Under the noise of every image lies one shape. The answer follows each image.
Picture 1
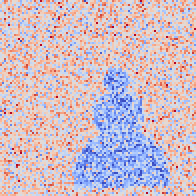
chess pawn
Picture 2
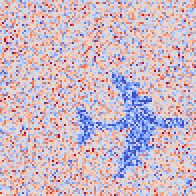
airplane
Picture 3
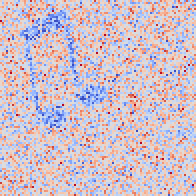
pair of musical notes
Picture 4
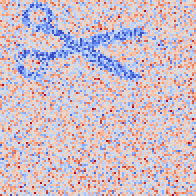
pair of scissors
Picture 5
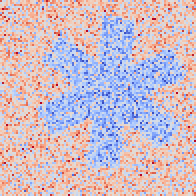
asterisk
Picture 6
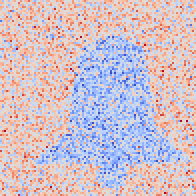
bell
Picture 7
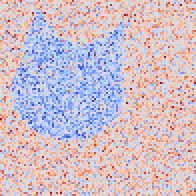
cat's head
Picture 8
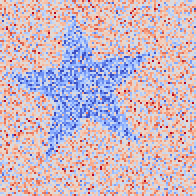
star
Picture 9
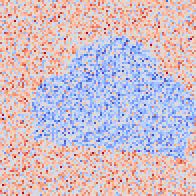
cloud
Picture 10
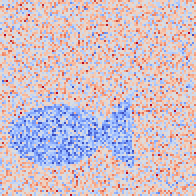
fish
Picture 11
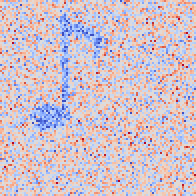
musical note
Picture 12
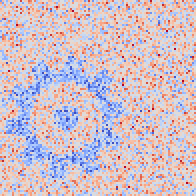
gear
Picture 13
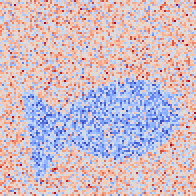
fish
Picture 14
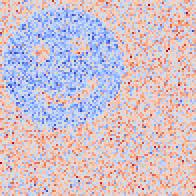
smiling face
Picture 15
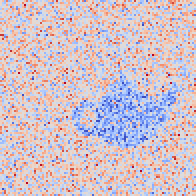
teapot
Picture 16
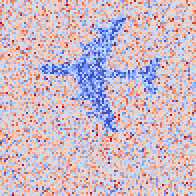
airplane
